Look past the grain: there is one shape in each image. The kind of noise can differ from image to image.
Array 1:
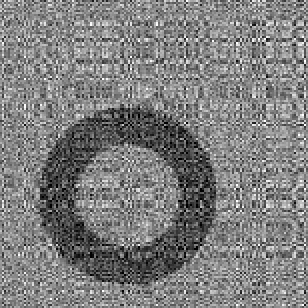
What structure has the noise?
low rank plus noise
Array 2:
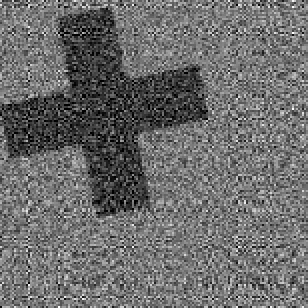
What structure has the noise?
low rank plus noise
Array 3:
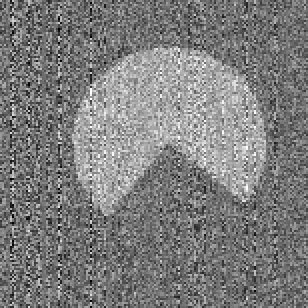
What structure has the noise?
columns of uneven size
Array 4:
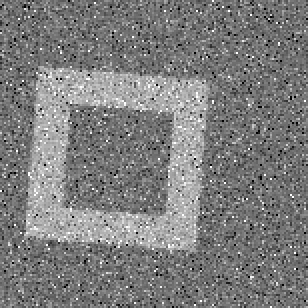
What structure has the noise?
heavy tails
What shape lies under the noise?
square frame
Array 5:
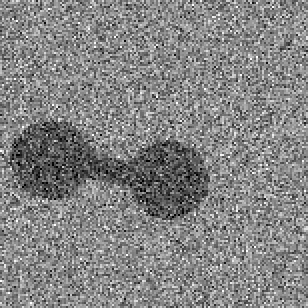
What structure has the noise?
independent entries
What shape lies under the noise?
dumbbell
